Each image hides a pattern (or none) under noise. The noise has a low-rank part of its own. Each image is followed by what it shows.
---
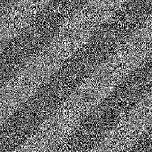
diagonal stripes
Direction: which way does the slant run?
bottom left to top right
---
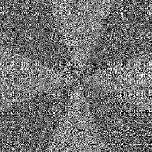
spokes from one point
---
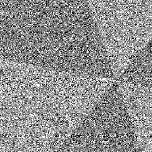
spokes from one point
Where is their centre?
middle right
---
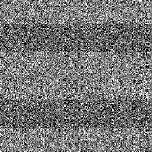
horizontal stripes
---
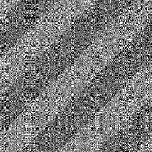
diagonal stripes
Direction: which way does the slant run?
bottom left to top right
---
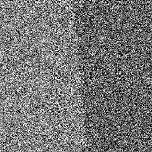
a sharp edge
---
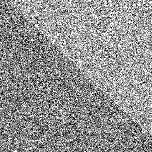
a sharp edge
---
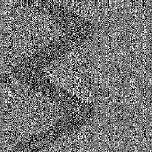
a wavy band
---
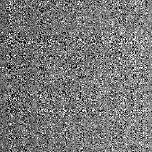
a smooth slope
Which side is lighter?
right
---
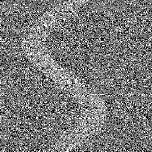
a wavy band
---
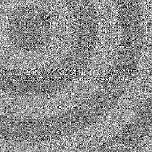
rings round one point
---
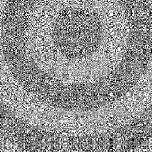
rings round one point
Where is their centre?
top middle
